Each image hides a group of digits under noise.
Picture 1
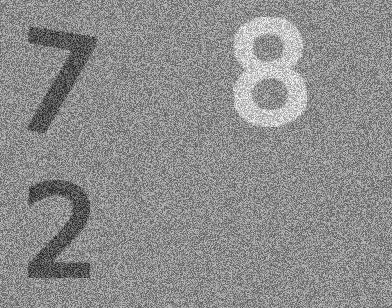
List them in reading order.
top left: dark 7; top right: light 8; bottom left: dark 2
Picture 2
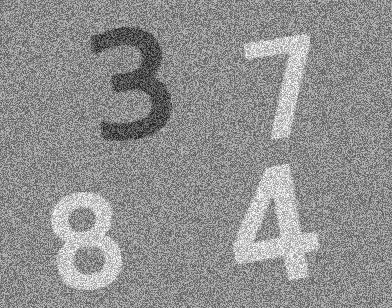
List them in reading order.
top left: dark 3; top right: light 7; bottom left: light 8; bottom right: light 4
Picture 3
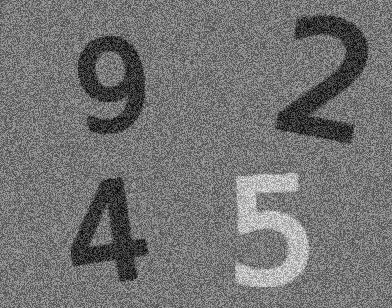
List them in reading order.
top left: dark 9; top right: dark 2; bottom left: dark 4; bottom right: light 5
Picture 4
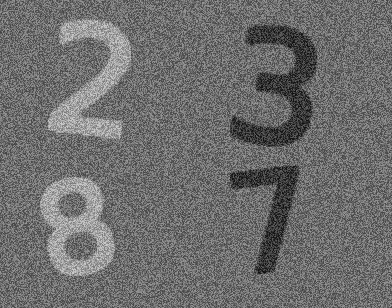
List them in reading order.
top left: light 2; top right: dark 3; bottom left: light 8; bottom right: dark 7
